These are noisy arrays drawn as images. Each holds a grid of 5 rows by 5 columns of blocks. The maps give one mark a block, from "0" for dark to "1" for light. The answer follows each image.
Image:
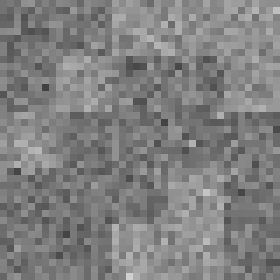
0 0 1 1 1
0 1 0 0 1
1 0 0 0 0
0 0 0 1 0
0 0 1 1 0
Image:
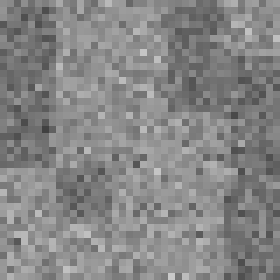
0 1 1 0 1
0 1 1 0 0
0 1 1 1 0
1 0 1 1 0
1 1 1 1 0
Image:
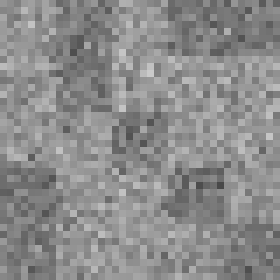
1 0 1 0 0
1 0 1 1 1
1 1 0 1 1
0 1 1 0 1
0 1 1 1 0
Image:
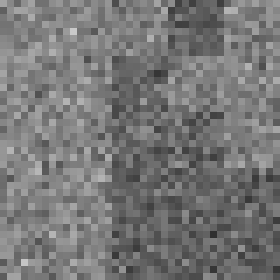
1 1 1 0 1
1 1 0 1 1
1 1 0 0 1
1 1 0 0 0
1 1 0 0 0
